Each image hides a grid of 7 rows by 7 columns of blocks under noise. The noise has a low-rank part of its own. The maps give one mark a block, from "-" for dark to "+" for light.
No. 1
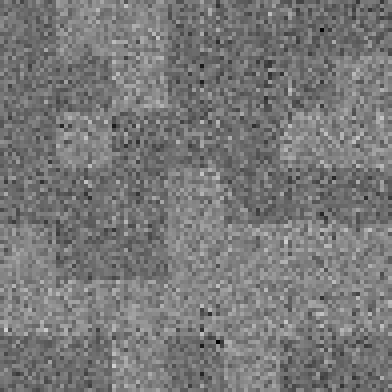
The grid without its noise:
- + + - - - -
- - + - - - +
- + - - - + +
- - - + - - -
+ - - + + + +
+ + + + + + +
- - + - + - -
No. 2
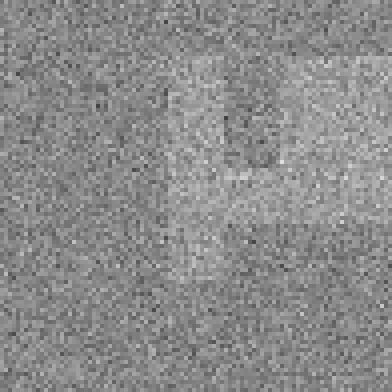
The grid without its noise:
- - - - - - -
- - - + - + +
- - - + - + +
- - - + + + +
- - - + - - -
- - - - - - -
- - - - - - -
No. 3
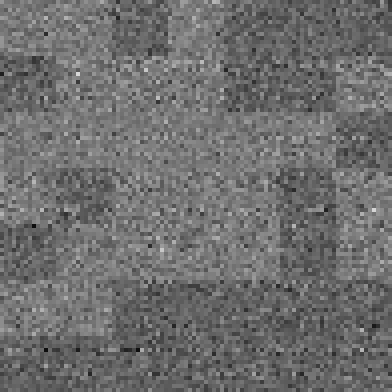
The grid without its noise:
+ + - + - - -
- + + + - - +
+ + + + + + -
+ - + + + - +
- + + + + - +
+ + - - - - -
- - - - - - -
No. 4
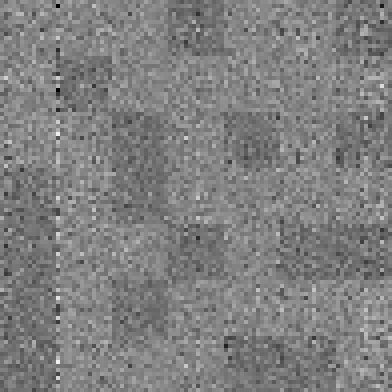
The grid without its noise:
+ + + - + + -
+ - + + + + +
+ + - + - + -
- + - + + + +
- + + - + - -
- + - + + + +
- + + + - - +
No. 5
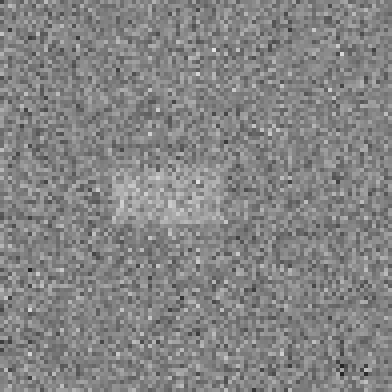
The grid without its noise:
- - - - - - -
- - - - - - -
- - - - - - -
- - + + - - -
- - - - - - -
- - - - - - -
- - - - - - -
